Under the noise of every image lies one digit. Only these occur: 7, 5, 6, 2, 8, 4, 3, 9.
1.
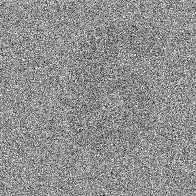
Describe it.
dark 6
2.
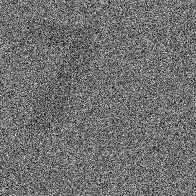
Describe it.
dark 7
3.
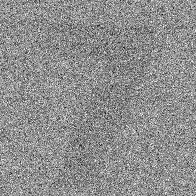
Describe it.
dark 7
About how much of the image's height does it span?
nearly all
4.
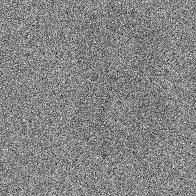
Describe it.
dark 8
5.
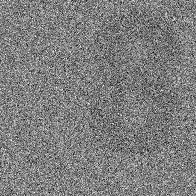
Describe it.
dark 8
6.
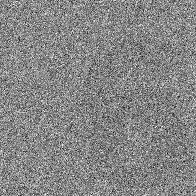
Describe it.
dark 6
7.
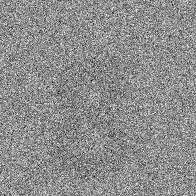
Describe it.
dark 8
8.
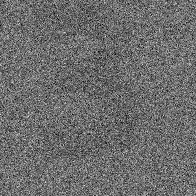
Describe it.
dark 3
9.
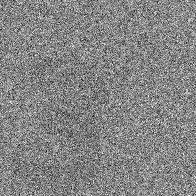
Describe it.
dark 3
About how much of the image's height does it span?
two thirds
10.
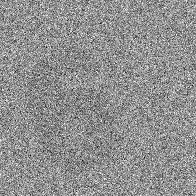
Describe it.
dark 6
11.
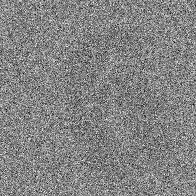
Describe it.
dark 6
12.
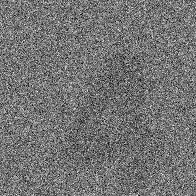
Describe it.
dark 4
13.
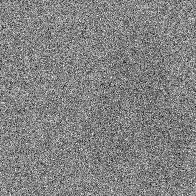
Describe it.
dark 4
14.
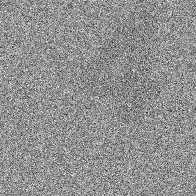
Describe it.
dark 4
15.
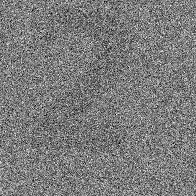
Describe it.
dark 2
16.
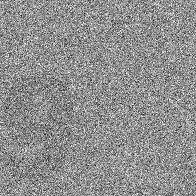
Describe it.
dark 9
